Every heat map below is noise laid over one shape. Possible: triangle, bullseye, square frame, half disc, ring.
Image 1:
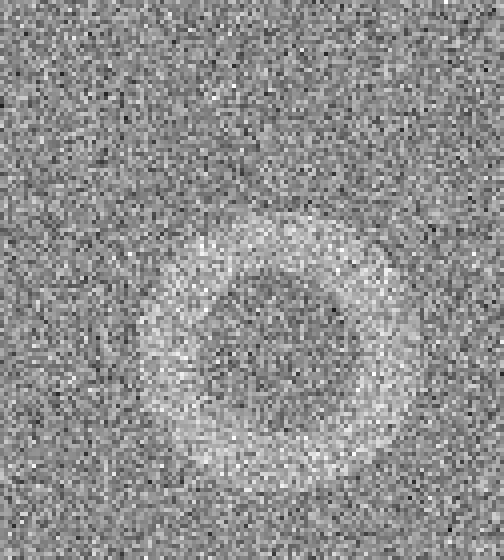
ring
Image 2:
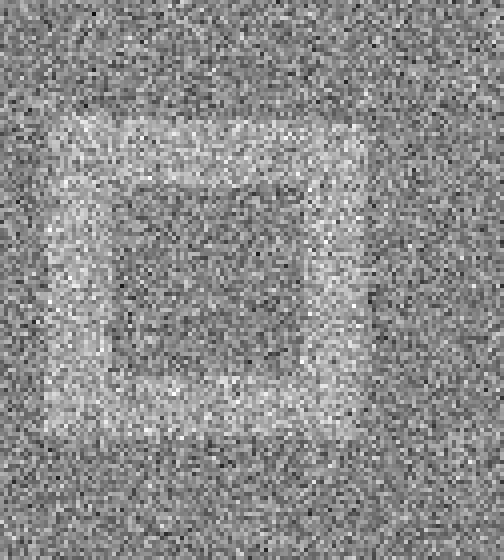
square frame
